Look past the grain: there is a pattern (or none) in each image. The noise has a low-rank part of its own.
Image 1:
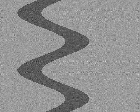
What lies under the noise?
a wavy band
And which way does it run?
top to bottom
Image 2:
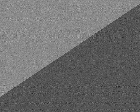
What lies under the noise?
a sharp edge
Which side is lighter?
top left
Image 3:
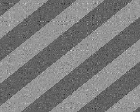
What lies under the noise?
diagonal stripes
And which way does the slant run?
bottom left to top right
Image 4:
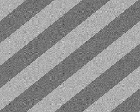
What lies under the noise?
diagonal stripes
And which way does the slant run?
bottom left to top right
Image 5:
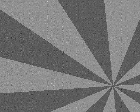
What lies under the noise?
spokes from one point
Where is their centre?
bottom right
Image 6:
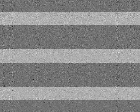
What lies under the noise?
horizontal stripes
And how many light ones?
3
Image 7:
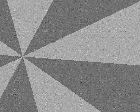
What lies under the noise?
spokes from one point
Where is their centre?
middle left
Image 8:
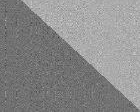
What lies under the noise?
a sharp edge
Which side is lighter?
top right
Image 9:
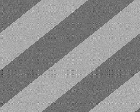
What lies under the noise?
diagonal stripes
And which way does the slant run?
bottom left to top right
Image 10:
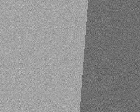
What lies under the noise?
a sharp edge
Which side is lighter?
left
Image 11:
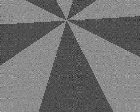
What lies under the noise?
spokes from one point
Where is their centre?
top middle
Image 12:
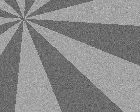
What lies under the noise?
spokes from one point
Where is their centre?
top left
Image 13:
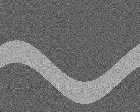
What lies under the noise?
a wavy band
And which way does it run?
left to right
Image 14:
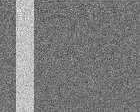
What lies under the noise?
one vertical stripe
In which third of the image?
left
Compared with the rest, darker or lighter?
lighter
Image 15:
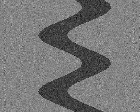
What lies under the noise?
a wavy band
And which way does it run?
top to bottom
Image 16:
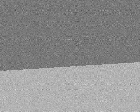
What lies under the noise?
a sharp edge
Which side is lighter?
bottom
